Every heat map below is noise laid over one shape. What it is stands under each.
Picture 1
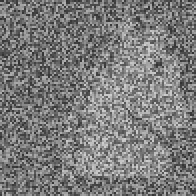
chess knight
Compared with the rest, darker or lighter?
lighter
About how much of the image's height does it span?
nearly all
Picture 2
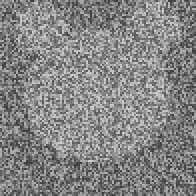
bear's head
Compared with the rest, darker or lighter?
lighter
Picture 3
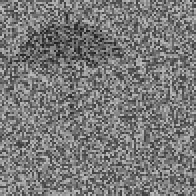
umbrella
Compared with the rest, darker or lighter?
darker
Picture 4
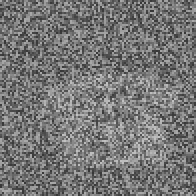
telephone
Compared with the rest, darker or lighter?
lighter
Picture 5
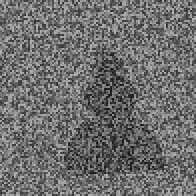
chess pawn
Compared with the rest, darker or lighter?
darker
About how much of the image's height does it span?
two thirds
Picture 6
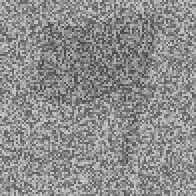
flag
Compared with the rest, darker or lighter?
darker
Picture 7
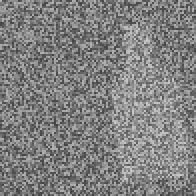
bottle
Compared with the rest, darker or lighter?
lighter
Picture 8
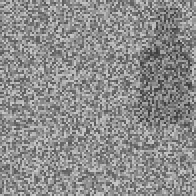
bottle
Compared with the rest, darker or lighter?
darker
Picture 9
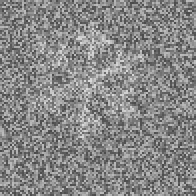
snowflake
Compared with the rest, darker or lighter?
lighter
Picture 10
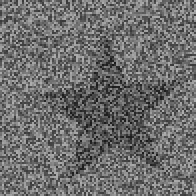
star
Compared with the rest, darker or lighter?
darker
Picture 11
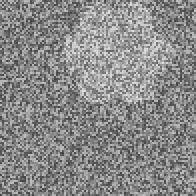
flower
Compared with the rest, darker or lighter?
lighter
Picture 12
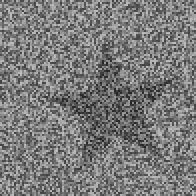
star
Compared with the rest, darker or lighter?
darker
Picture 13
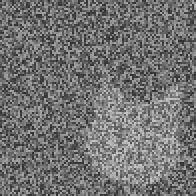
cat's head
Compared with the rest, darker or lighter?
lighter
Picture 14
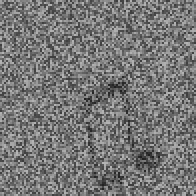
pair of musical notes
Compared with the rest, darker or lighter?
darker
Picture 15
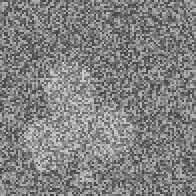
club
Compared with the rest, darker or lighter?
lighter
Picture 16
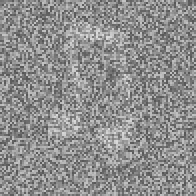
pair of musical notes
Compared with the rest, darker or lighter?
lighter
